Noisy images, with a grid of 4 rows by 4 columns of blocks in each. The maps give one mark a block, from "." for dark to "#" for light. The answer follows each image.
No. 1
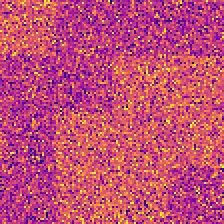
# . . .
. . # #
. # # #
. # # .
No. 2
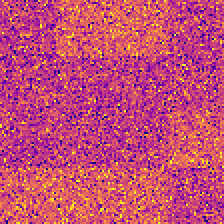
. # # .
. . . .
. . . #
# # # .
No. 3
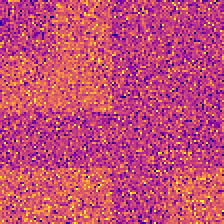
. # . .
# # . .
. . . .
# # . #
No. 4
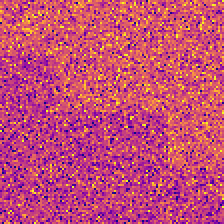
# # # #
. # # #
. . . #
. . . .
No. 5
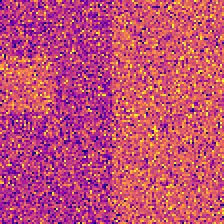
. . # #
# . # #
. . # #
. . # #
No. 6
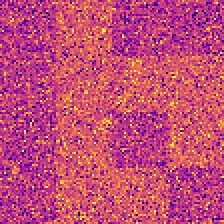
. # . .
. # # #
. # . #
. # # .
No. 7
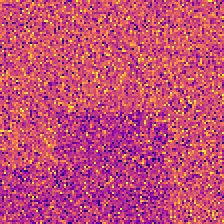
# # # #
# # # #
# . . #
. . . #
